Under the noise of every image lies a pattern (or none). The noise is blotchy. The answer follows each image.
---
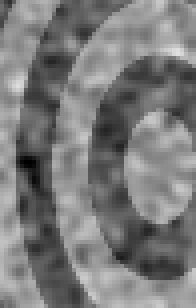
rings round one point
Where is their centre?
middle right
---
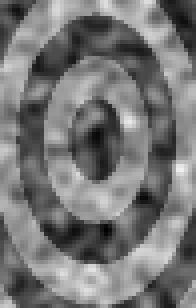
rings round one point
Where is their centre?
centre
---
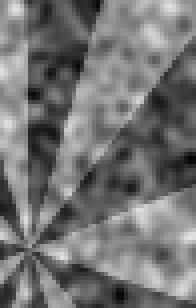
spokes from one point
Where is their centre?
bottom left
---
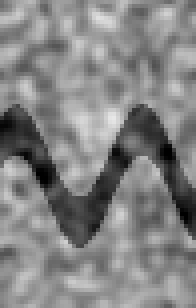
a wavy band
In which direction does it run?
left to right
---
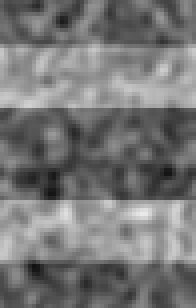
horizontal stripes
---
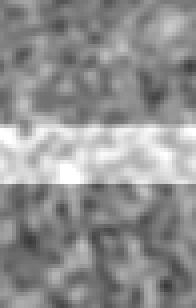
one horizontal stripe
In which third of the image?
middle
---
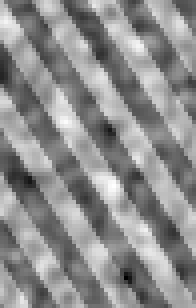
diagonal stripes
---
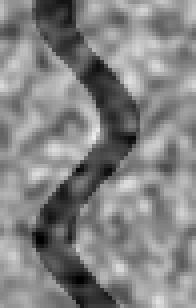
a wavy band
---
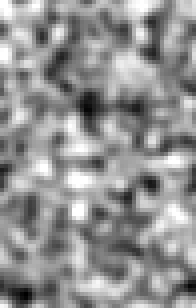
only noise
